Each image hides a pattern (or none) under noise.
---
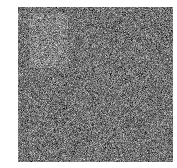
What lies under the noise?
one block
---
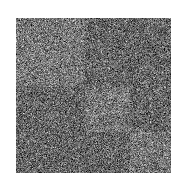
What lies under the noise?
blocks along the diagonal
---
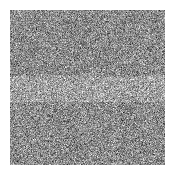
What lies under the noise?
one band of rows
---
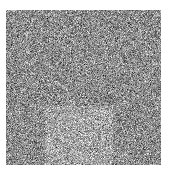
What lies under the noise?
one block
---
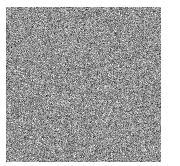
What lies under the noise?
only noise
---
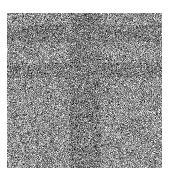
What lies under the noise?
bands of rows crossing bands of columns
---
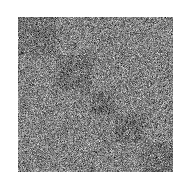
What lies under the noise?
blocks along the diagonal
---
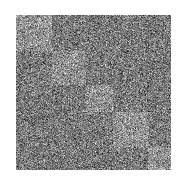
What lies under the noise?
blocks along the diagonal
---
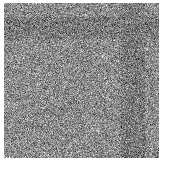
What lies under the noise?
bands of rows crossing bands of columns
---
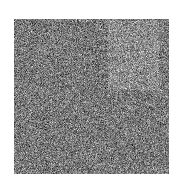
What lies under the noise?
one block
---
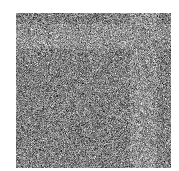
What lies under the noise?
bands of rows crossing bands of columns
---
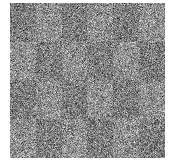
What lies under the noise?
a checkerboard
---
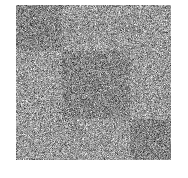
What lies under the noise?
blocks along the diagonal
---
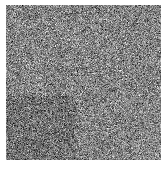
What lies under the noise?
one block
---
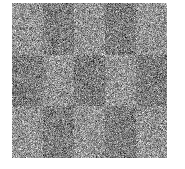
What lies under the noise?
a checkerboard
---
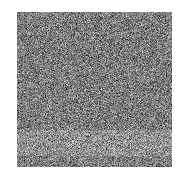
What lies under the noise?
one band of rows
